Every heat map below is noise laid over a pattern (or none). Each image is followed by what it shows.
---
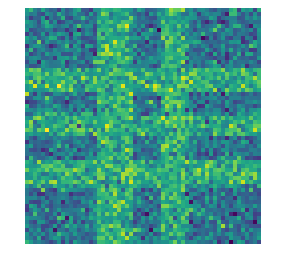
bands of rows crossing bands of columns
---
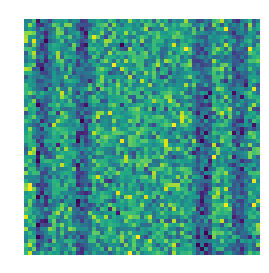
bands of columns
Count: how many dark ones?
4
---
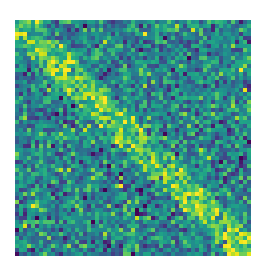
a diagonal band
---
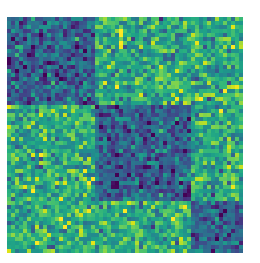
blocks along the diagonal
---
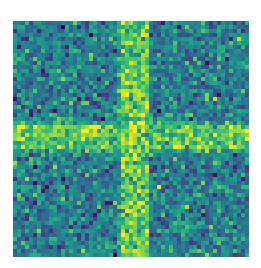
bands of rows crossing bands of columns
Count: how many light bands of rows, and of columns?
1 and 1
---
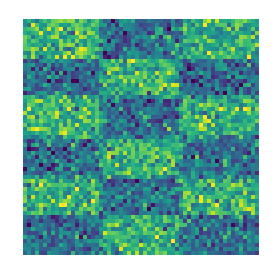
a checkerboard
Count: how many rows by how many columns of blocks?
6 by 3
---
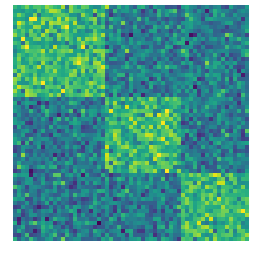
blocks along the diagonal
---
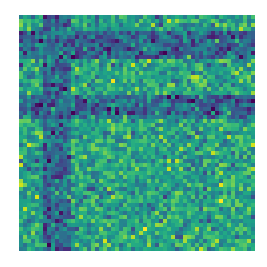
bands of rows crossing bands of columns
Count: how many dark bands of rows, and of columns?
2 and 1
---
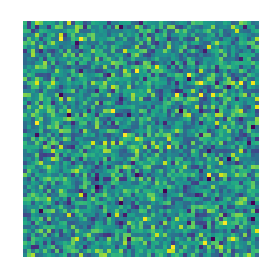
only noise
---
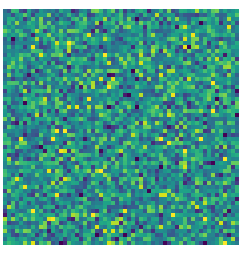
only noise
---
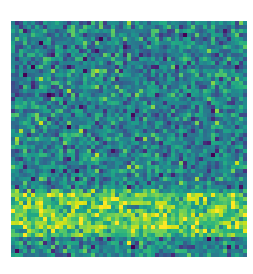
one band of rows
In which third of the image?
bottom
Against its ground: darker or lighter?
lighter
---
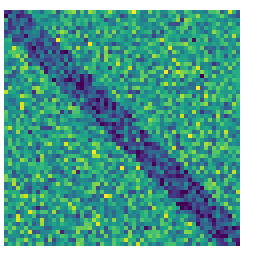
a diagonal band
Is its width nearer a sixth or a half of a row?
a sixth
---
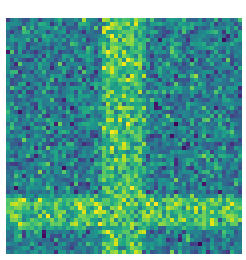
bands of rows crossing bands of columns
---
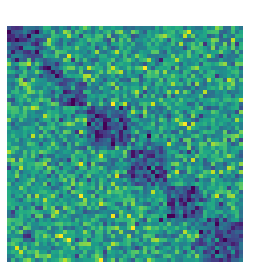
blocks along the diagonal
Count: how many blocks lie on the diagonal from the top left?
7
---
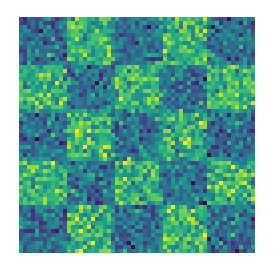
a checkerboard
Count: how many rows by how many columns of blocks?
5 by 5
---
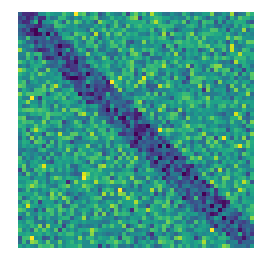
a diagonal band
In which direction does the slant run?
top left to bottom right
